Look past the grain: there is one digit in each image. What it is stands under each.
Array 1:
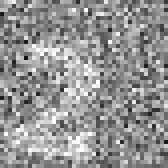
2
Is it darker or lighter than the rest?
lighter
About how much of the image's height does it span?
two thirds
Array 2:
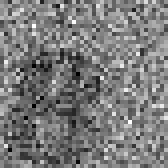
8
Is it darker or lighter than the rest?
darker
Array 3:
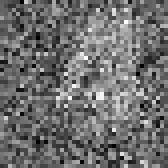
4
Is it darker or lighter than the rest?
lighter
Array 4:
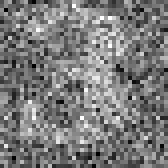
3
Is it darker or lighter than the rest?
lighter
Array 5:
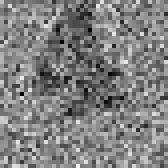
4
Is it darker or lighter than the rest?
darker
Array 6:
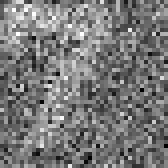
7
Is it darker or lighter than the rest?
lighter
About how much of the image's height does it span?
nearly all
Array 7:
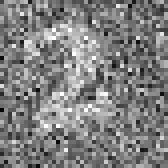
2
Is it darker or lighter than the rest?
lighter
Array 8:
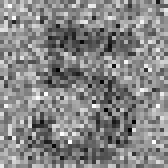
5
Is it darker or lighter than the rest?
darker
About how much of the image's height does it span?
nearly all
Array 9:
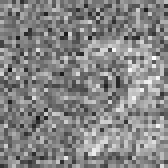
2
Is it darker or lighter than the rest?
lighter
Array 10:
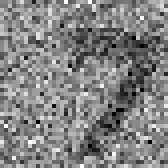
7
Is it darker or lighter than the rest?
darker
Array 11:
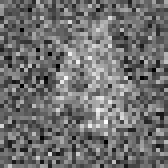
4
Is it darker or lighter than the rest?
lighter
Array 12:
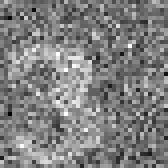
3
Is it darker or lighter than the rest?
lighter
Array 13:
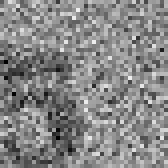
5
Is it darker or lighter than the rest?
darker
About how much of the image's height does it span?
two thirds
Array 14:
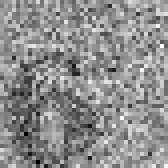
6
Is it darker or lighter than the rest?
darker
